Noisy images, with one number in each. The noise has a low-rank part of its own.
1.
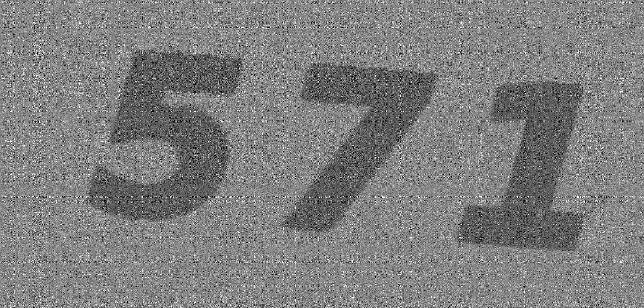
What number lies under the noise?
571
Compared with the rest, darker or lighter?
darker
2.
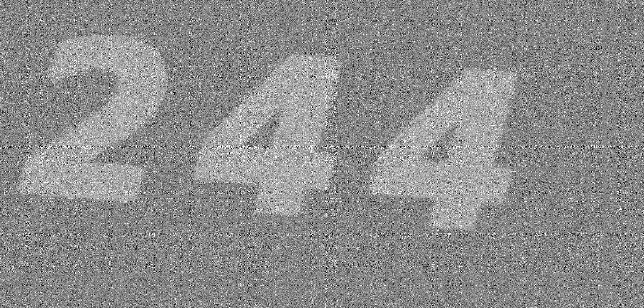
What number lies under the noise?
244
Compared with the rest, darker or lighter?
lighter
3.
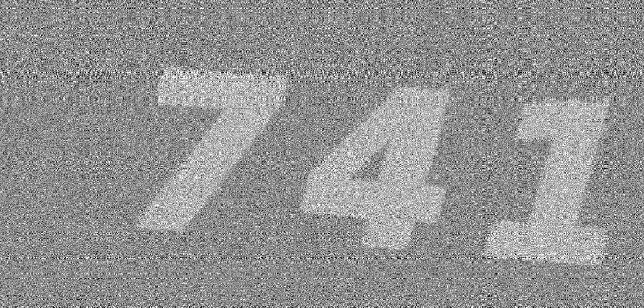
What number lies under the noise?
741
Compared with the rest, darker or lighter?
lighter
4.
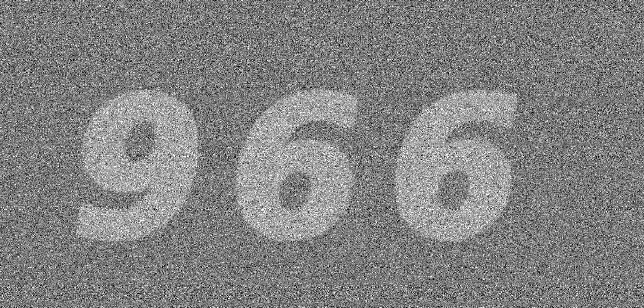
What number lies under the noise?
966
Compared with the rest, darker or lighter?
lighter
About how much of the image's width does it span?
two thirds
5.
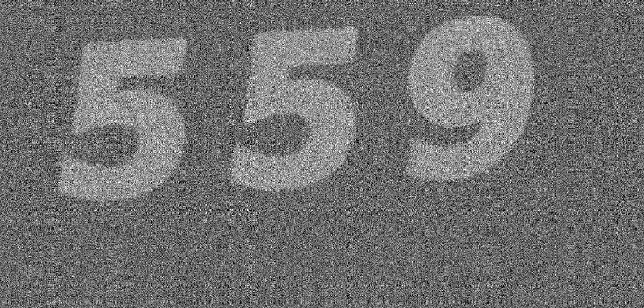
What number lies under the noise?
559
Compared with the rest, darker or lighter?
lighter
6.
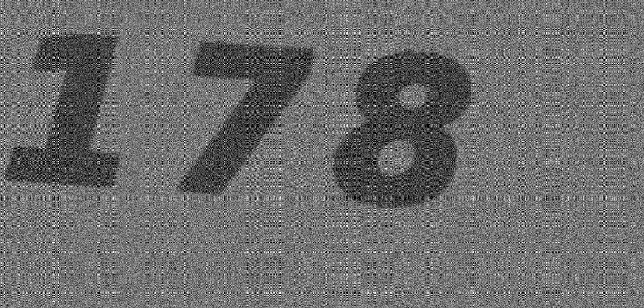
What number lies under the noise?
178
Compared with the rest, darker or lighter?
darker
